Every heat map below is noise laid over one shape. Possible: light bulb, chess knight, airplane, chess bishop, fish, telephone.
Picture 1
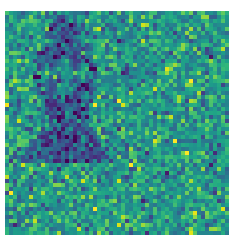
dark chess bishop
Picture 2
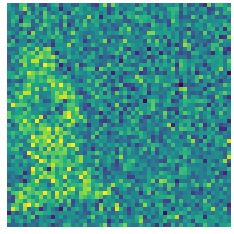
light chess bishop
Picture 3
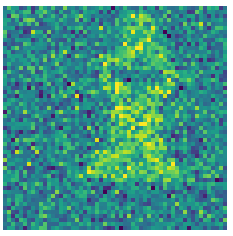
light chess bishop
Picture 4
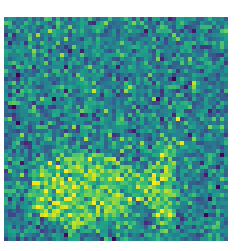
light fish
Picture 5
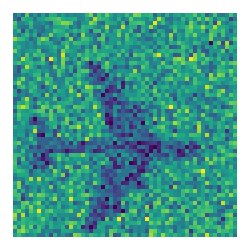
dark airplane
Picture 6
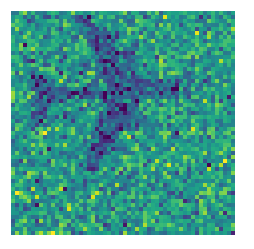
dark airplane
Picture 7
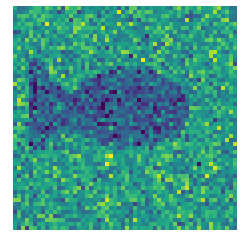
dark fish
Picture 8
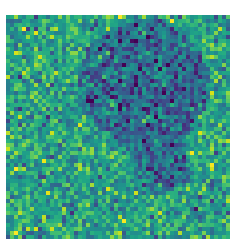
dark light bulb
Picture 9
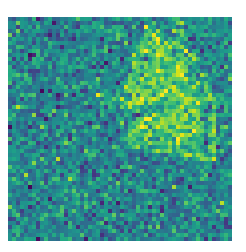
light chess knight
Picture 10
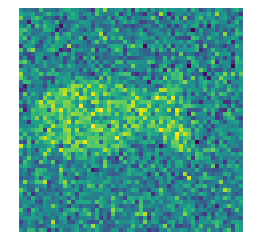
light fish
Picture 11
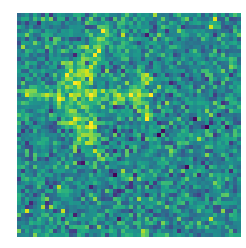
light airplane
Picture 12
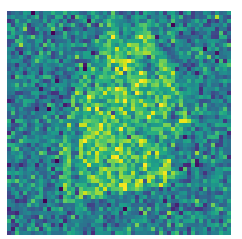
light chess knight
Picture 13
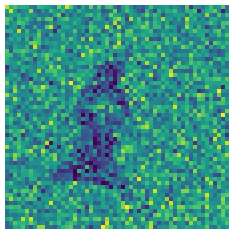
dark chess bishop
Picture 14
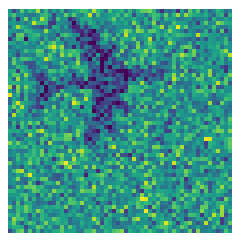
dark airplane
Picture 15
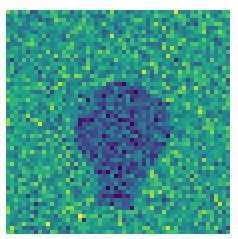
dark light bulb
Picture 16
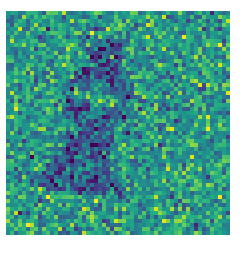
dark chess bishop
